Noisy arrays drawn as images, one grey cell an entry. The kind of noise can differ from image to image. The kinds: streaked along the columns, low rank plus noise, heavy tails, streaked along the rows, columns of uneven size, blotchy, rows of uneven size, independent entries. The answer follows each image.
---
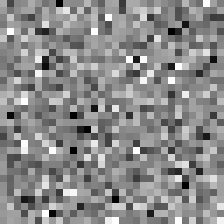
heavy tails
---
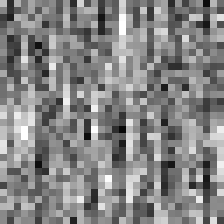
streaked along the columns
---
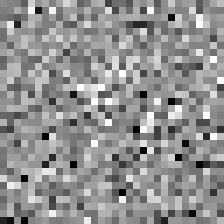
heavy tails
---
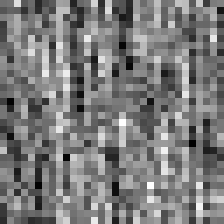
streaked along the columns
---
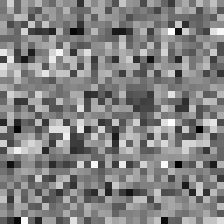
rows of uneven size
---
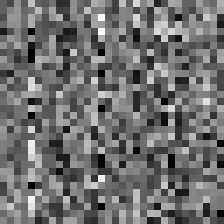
columns of uneven size
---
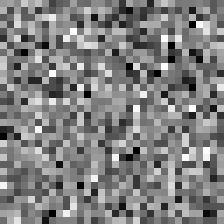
independent entries
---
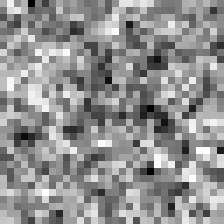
blotchy
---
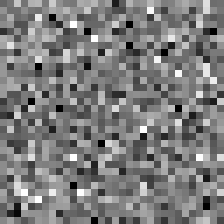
heavy tails
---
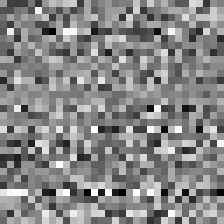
rows of uneven size
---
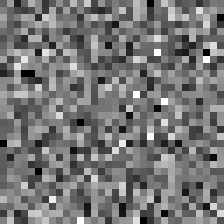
independent entries
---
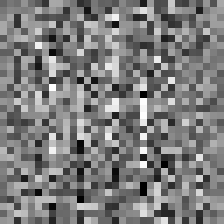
columns of uneven size
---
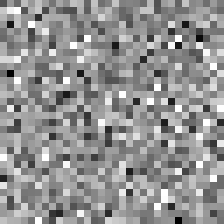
heavy tails
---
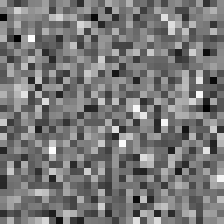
independent entries
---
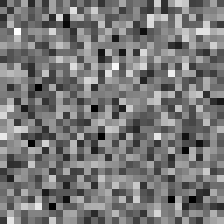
independent entries
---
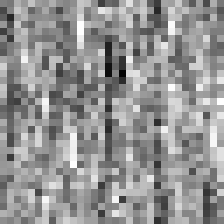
streaked along the columns
